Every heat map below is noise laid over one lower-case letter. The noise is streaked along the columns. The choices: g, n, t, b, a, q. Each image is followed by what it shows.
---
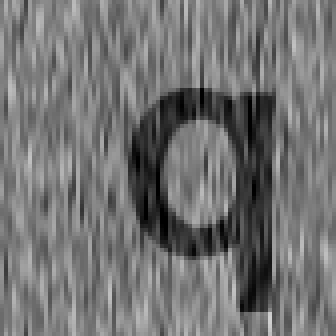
q
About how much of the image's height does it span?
two thirds
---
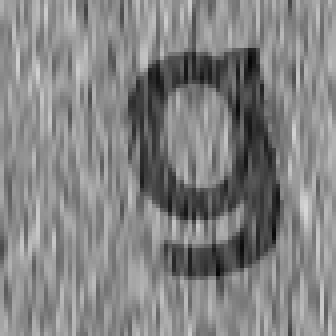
g
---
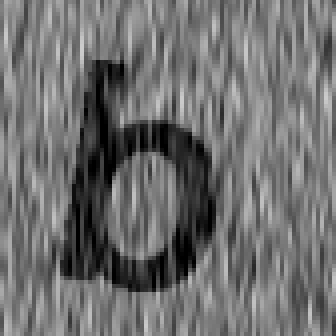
b
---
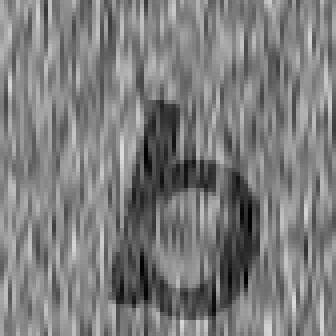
b
